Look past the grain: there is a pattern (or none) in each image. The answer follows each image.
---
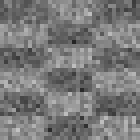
a checkerboard
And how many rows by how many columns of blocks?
6 by 3
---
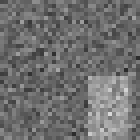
one block
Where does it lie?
bottom right
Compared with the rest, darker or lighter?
lighter
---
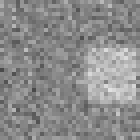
one block
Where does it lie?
middle right
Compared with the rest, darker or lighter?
lighter
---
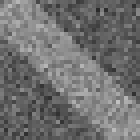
a diagonal band
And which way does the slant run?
top left to bottom right
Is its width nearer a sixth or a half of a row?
a half
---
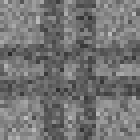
bands of rows crossing bands of columns
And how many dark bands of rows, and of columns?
2 and 2
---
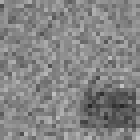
one block
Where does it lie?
bottom right
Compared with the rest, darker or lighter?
darker
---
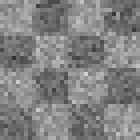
a checkerboard
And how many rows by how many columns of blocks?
4 by 4
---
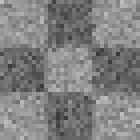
a checkerboard
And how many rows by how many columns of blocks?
3 by 3
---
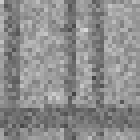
bands of rows crossing bands of columns
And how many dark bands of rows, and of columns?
1 and 3
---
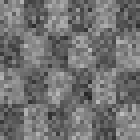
a checkerboard
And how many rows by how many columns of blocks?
4 by 6
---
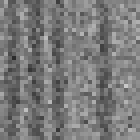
bands of columns
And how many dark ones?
4
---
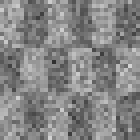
a checkerboard
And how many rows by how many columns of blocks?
3 by 6
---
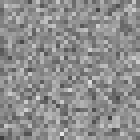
only noise
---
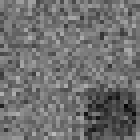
one block
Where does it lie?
bottom right
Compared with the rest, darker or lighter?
darker
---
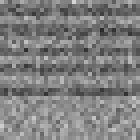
bands of rows
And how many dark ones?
5
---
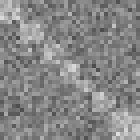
blocks along the diagonal
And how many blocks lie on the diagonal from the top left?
7
